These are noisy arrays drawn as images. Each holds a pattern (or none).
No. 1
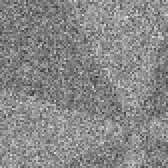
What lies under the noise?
spokes from one point
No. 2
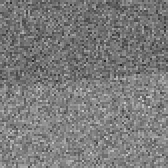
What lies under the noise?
a sharp edge
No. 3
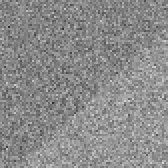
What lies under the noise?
a sharp edge
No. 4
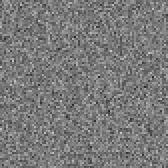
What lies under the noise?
only noise
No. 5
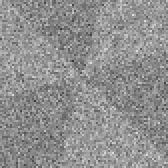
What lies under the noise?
spokes from one point
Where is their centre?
centre
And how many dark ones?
3
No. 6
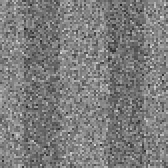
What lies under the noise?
vertical stripes
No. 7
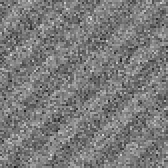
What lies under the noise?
diagonal stripes
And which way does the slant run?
bottom left to top right
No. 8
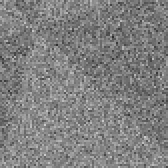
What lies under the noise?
spokes from one point
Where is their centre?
top left
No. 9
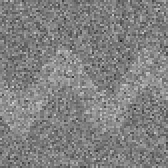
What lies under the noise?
a wavy band
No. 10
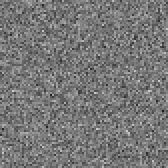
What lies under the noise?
only noise
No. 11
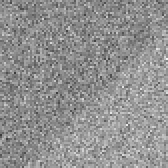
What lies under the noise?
a sharp edge
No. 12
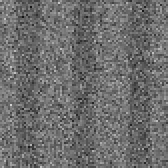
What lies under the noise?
vertical stripes
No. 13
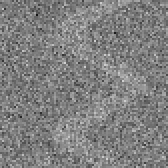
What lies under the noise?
a wavy band
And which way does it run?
top to bottom
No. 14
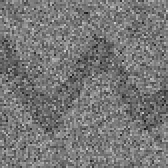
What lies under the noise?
a wavy band
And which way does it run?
left to right
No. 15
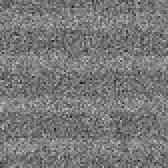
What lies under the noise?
horizontal stripes
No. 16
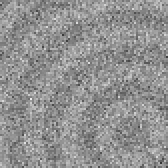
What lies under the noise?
rings round one point
